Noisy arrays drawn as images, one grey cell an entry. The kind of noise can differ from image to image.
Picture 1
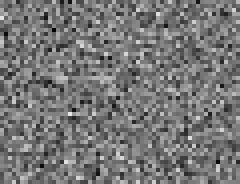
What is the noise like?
independent entries
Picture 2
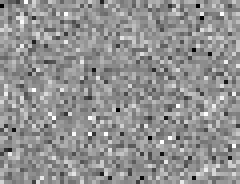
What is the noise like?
heavy tails
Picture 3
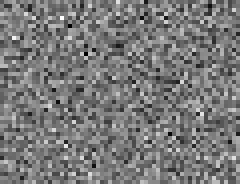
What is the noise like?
low rank plus noise
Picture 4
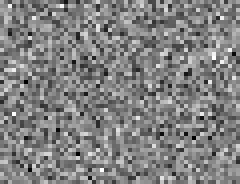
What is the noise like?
independent entries
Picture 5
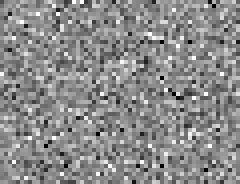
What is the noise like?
heavy tails
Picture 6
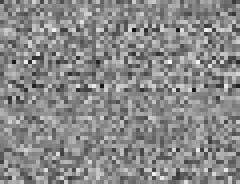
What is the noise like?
rows of uneven size
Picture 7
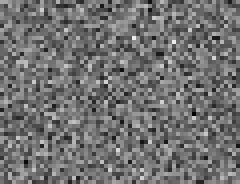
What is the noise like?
independent entries
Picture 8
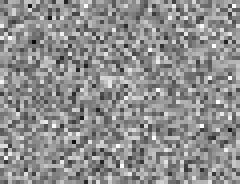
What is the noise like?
independent entries
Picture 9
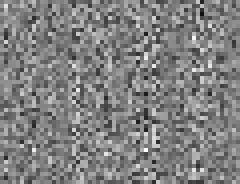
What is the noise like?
columns of uneven size
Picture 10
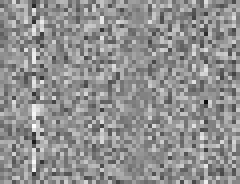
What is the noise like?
columns of uneven size
